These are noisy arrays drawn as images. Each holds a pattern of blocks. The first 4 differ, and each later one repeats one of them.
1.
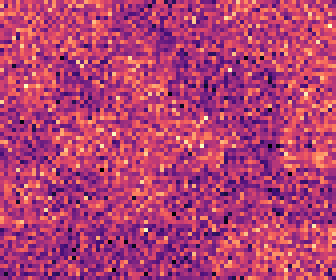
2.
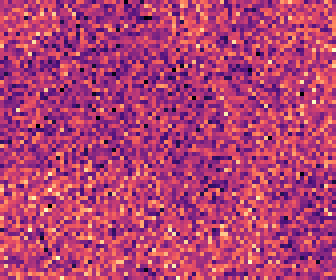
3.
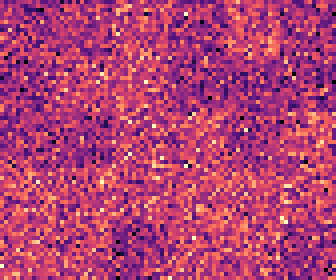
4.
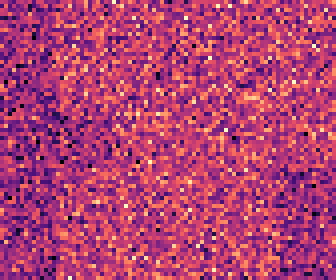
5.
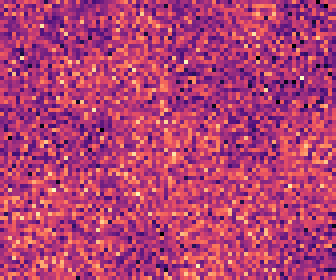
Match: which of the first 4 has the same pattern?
3
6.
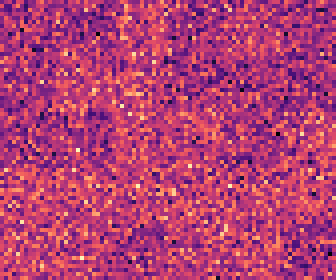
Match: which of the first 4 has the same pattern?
3
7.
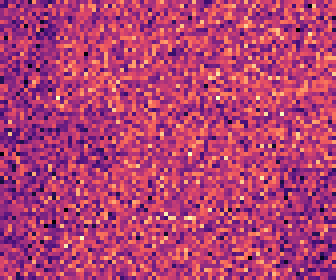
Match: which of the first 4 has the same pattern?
4
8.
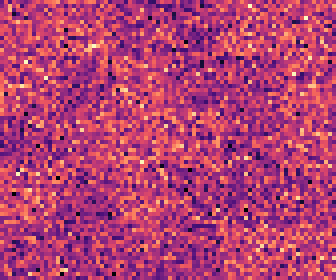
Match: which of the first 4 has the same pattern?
1
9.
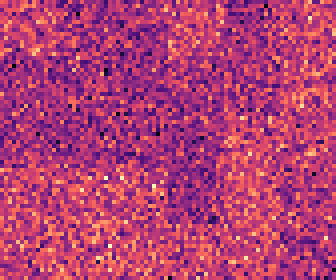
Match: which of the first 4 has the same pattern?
2
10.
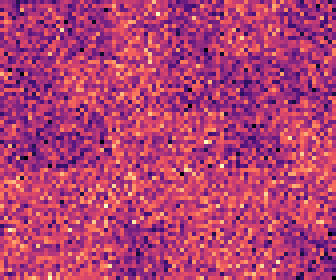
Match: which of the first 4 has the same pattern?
3
